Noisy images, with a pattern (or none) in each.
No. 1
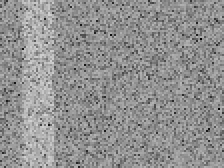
one vertical stripe
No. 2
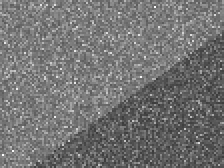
a sharp edge
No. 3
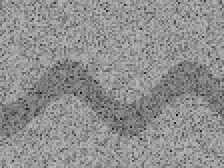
a wavy band
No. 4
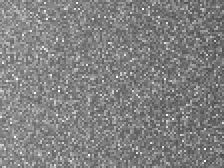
a smooth slope
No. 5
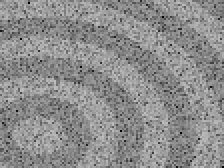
rings round one point
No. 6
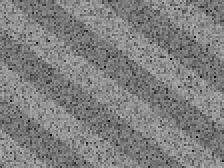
diagonal stripes
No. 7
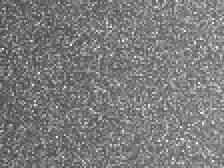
a smooth slope
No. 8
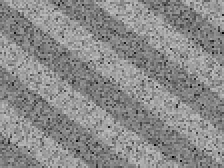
diagonal stripes
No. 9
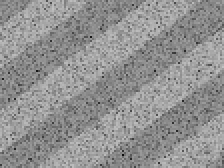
diagonal stripes
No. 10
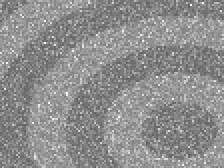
rings round one point
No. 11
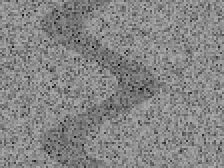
a wavy band
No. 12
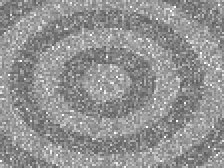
rings round one point
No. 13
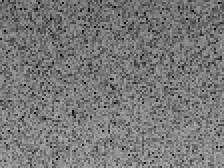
a smooth slope
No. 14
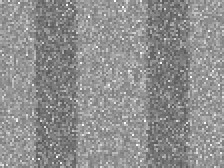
vertical stripes
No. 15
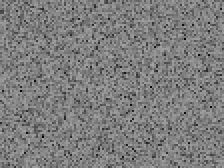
only noise
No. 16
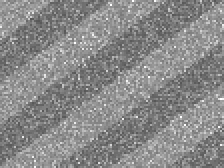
diagonal stripes
